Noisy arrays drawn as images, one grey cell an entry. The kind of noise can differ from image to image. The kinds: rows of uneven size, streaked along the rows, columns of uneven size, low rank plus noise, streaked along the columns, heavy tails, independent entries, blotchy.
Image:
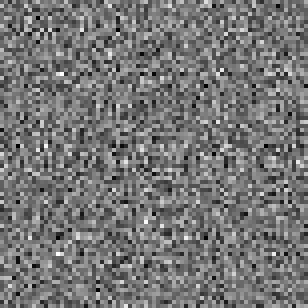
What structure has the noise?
low rank plus noise
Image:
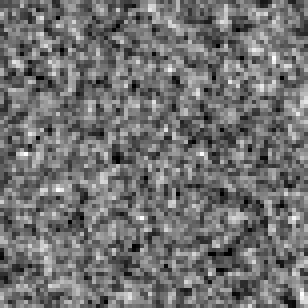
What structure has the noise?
blotchy
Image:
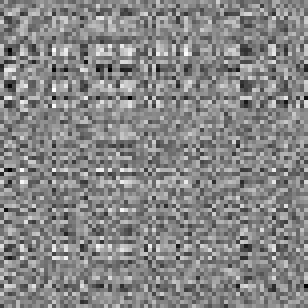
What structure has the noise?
low rank plus noise
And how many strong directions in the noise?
one
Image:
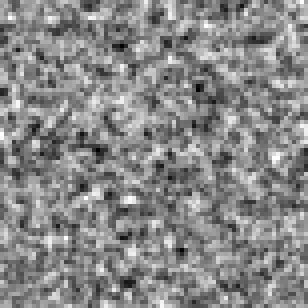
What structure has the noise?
blotchy
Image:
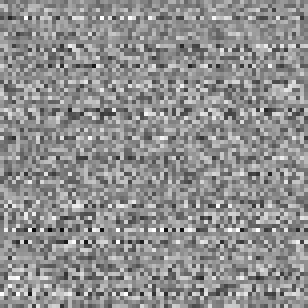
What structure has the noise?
rows of uneven size
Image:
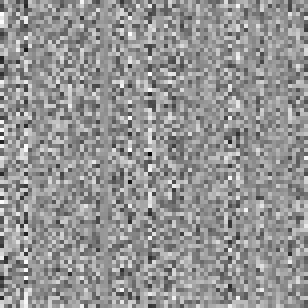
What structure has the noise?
columns of uneven size
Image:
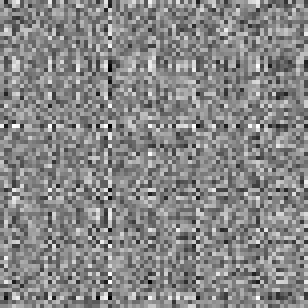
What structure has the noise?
low rank plus noise
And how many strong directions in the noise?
one
